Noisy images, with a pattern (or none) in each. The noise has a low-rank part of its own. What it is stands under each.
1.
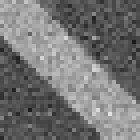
a diagonal band
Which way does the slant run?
top left to bottom right
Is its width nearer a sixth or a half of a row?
a half
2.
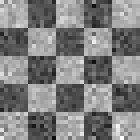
a checkerboard
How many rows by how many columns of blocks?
5 by 5
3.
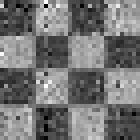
a checkerboard
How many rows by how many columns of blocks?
4 by 4
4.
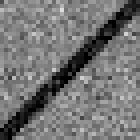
a diagonal band
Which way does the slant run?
bottom left to top right
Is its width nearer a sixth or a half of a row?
a sixth
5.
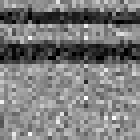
bands of rows
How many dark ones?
2
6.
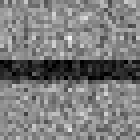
one band of rows
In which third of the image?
middle
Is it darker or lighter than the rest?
darker
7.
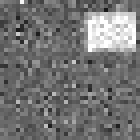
one block
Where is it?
top right
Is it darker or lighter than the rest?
lighter
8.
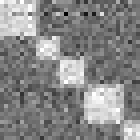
blocks along the diagonal
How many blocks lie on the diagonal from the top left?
5
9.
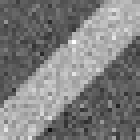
a diagonal band
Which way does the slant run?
bottom left to top right
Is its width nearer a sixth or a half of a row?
a half
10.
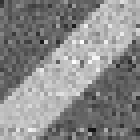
a diagonal band
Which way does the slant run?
bottom left to top right
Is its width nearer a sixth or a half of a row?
a half
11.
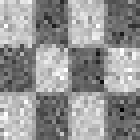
a checkerboard
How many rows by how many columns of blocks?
3 by 4
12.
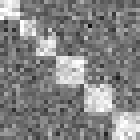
blocks along the diagonal
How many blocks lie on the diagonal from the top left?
6
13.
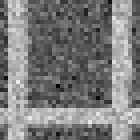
bands of rows crossing bands of columns
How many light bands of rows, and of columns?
1 and 2
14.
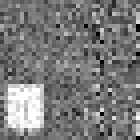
one block
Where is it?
bottom left
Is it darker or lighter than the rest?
lighter
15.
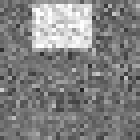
one block
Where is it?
top middle
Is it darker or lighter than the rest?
lighter
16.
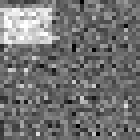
one block
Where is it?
top left
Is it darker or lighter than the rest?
lighter
